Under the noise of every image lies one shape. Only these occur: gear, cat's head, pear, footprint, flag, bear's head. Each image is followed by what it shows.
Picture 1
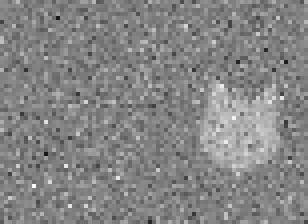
cat's head
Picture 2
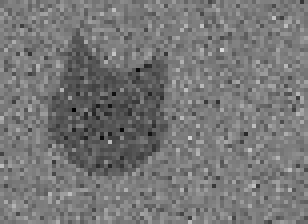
cat's head
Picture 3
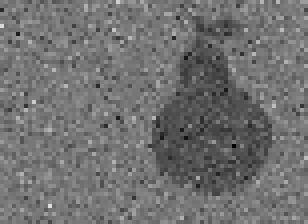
pear
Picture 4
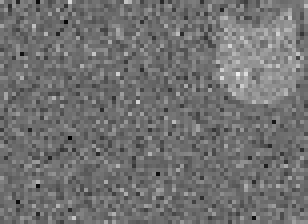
cat's head
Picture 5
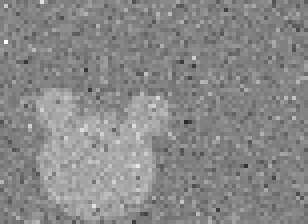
bear's head
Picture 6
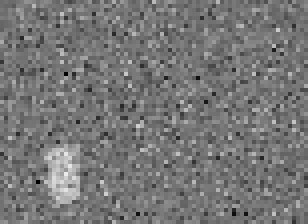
footprint
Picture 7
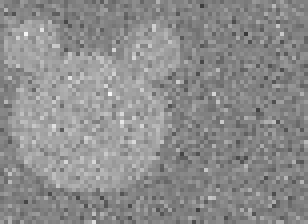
bear's head
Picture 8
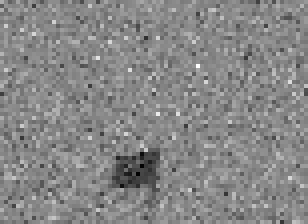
flag
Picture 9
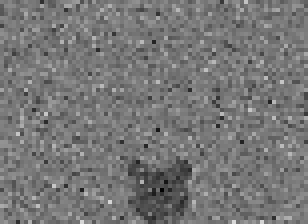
bear's head
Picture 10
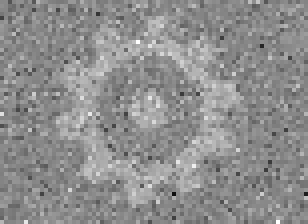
gear
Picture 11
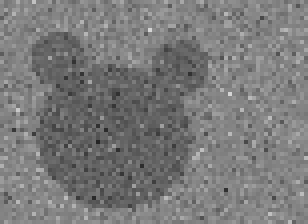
bear's head
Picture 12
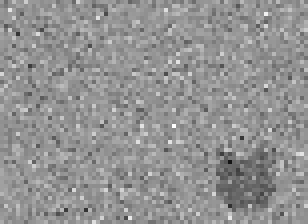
cat's head
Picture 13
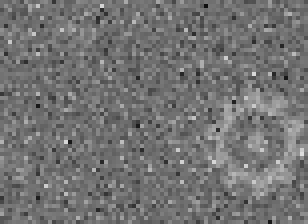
gear
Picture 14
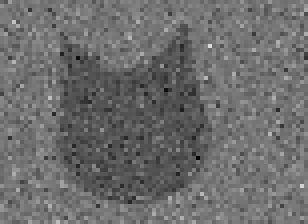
cat's head
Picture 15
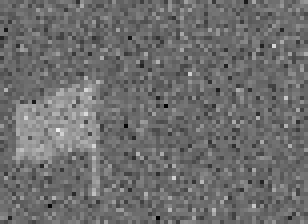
flag
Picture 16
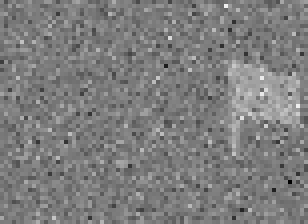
flag
